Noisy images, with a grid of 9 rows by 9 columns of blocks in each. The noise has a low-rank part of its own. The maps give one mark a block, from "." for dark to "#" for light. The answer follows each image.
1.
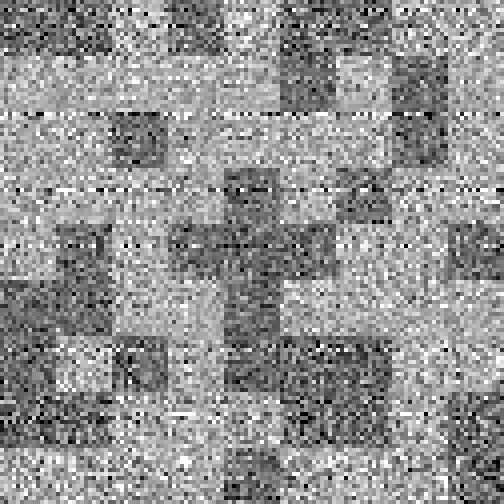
..#.#..##
#####.#.#
##.####.#
####.#.##
#.#...##.
..##.####
.#.#...##
..###..#.
####.###.
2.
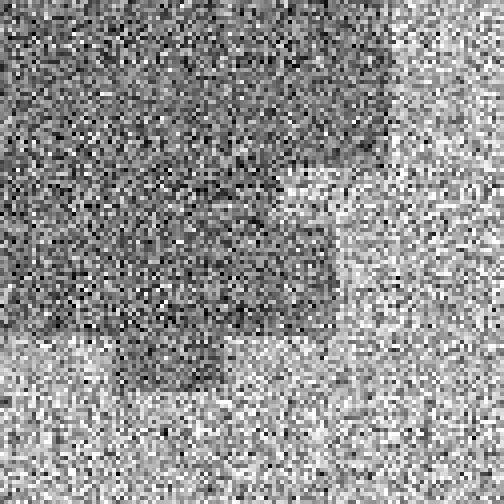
.......##
.......##
.......##
.....####
......###
......###
##..#####
#########
#########
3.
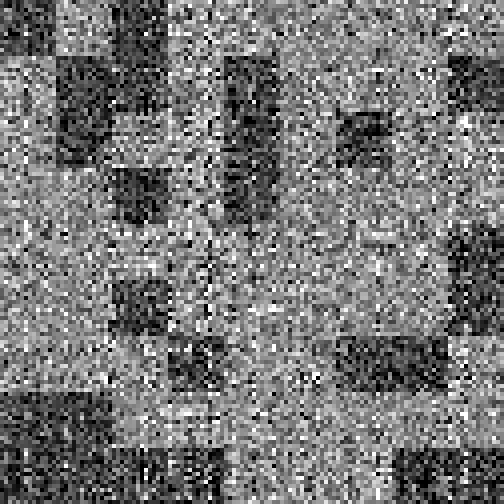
.#.######
#..#.###.
#.##.#.##
##.#.####
########.
##.#####.
###.##..#
..#######
....###..
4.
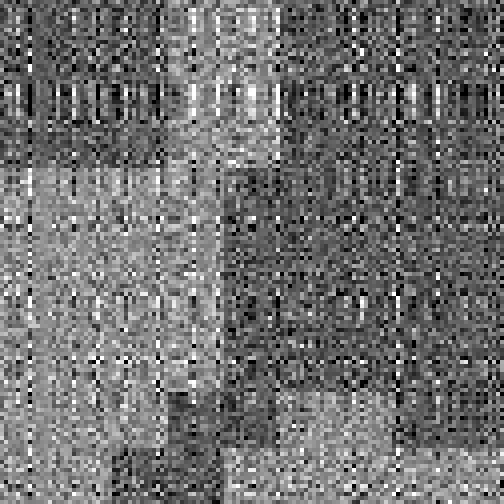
...##....
...##....
...##....
####.....
####.....
####.....
####.....
###..##..
##..#####
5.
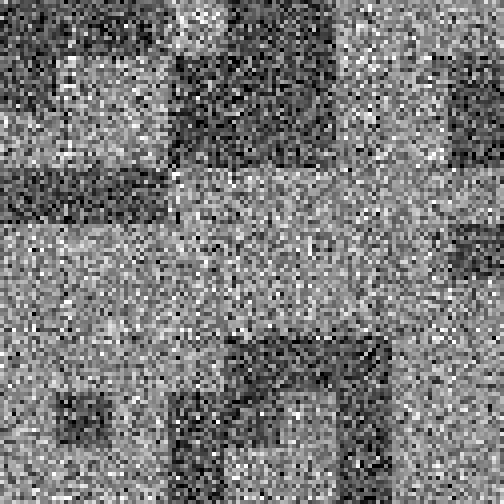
...#..###
.##...##.
###...##.
...######
########.
#########
####...##
#.#..#.##
###.##.##
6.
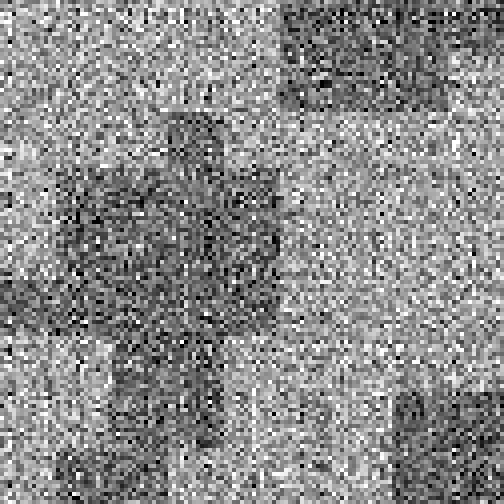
#####....
#####...#
###.#####
#....####
#....####
.....####
##..#####
##..###..
#..####..
